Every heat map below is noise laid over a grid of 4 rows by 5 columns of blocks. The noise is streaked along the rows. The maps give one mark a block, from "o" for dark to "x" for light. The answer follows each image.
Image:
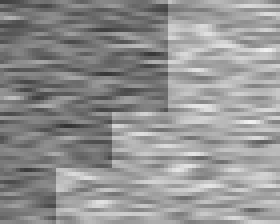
o o o x x
o o o x x
o o x x x
o x x x x
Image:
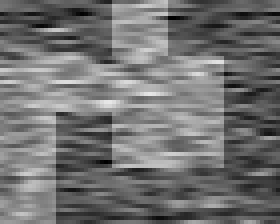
o o x o o
x x x x o
x o x x o
x o o o o
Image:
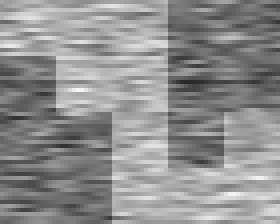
x x x o o
o x x o o
o o x o x
o o x x x
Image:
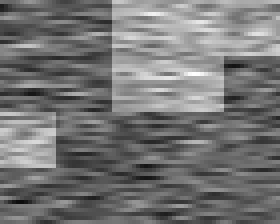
o o x x x
o o x x o
x o o o o
o o o o o
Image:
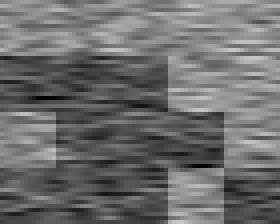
x x x x x
o o o x x
x o o o x
o o o x o
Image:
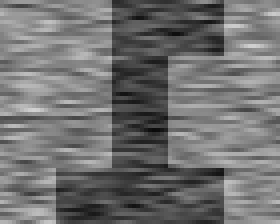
x x o o x
x x o x x
x x o x x
x o o o x
